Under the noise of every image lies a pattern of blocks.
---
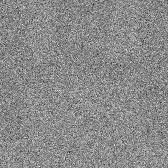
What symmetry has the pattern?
left and right mirror each other
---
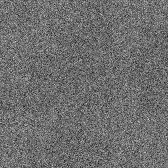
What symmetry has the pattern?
mirrored about the diagonal from the top left
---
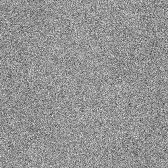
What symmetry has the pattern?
the same after a half turn
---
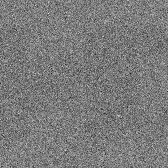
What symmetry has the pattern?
top and bottom mirror each other
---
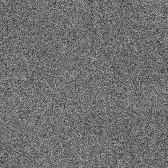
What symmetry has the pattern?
mirrored about the diagonal from the bottom left
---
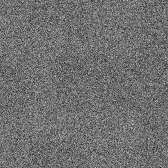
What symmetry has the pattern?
top and bottom mirror each other
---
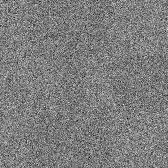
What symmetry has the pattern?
top and bottom mirror each other
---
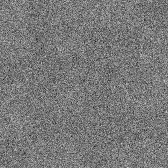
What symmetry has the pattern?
mirrored about the diagonal from the bottom left
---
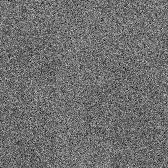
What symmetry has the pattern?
no symmetry
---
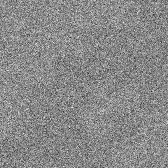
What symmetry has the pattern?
mirrored about the diagonal from the top left
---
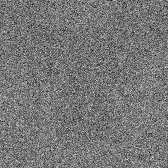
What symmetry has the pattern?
left and right mirror each other
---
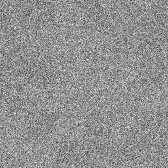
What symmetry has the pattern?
mirrored about the diagonal from the bottom left
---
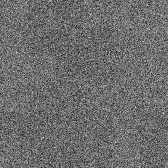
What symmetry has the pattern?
no symmetry
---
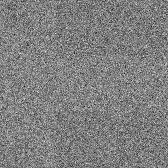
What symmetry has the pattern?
top and bottom mirror each other
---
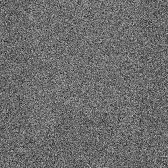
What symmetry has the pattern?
left and right mirror each other
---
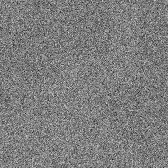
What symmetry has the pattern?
no symmetry
